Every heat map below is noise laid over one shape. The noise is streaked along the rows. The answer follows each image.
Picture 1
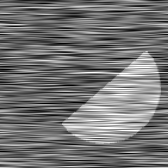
half disc
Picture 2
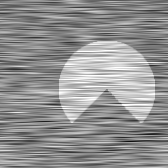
disc with a wedge cut out
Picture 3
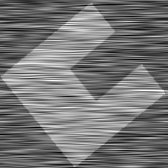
square with a notch
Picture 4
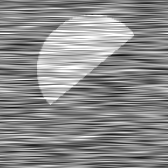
half disc
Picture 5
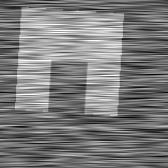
square with a notch
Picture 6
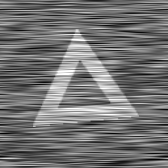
triangle frame
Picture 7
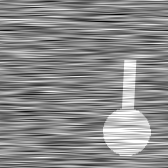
lollipop
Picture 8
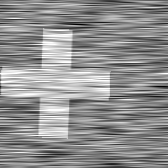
cross
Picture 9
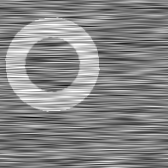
ring
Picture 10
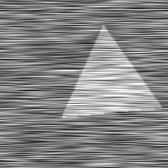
triangle
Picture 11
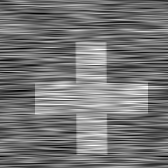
cross
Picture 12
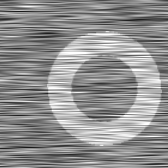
ring
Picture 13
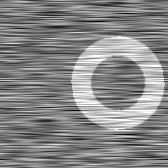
ring
